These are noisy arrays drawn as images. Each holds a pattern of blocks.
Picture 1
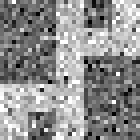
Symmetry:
the same after a half turn
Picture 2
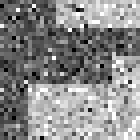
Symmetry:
no symmetry
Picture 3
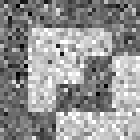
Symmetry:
mirrored about the diagonal from the top left
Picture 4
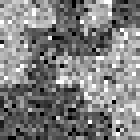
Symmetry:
no symmetry
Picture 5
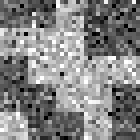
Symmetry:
mirrored about the diagonal from the bottom left
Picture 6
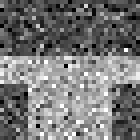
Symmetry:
left and right mirror each other
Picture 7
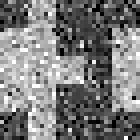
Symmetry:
top and bottom mirror each other
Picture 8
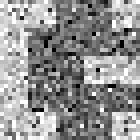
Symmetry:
top and bottom mirror each other
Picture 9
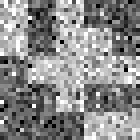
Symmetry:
mirrored about the diagonal from the bottom left
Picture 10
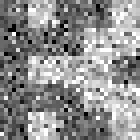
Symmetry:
top and bottom mirror each other
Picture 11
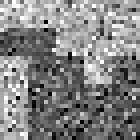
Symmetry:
no symmetry
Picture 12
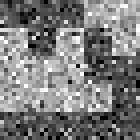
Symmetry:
no symmetry
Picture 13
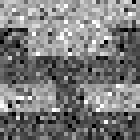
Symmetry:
left and right mirror each other
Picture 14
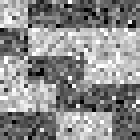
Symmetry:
no symmetry
